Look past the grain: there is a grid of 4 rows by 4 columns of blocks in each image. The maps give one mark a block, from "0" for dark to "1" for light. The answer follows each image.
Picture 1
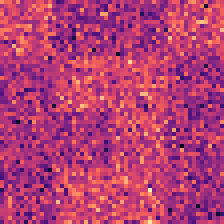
1001
0110
0010
0110
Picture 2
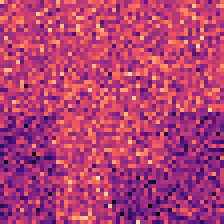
1111
1111
0110
0100
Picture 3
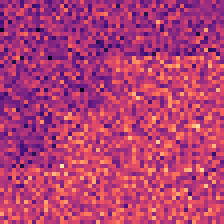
0000
0011
0111
1111
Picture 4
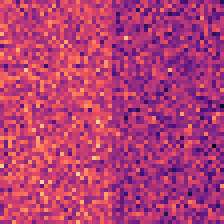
1100
1100
1100
1100
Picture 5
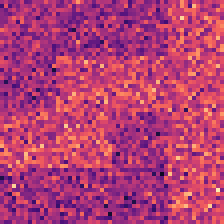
0001
0111
1101
0001
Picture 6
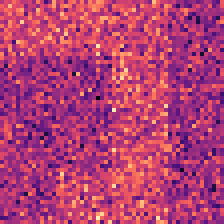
1110
0010
0010
0110
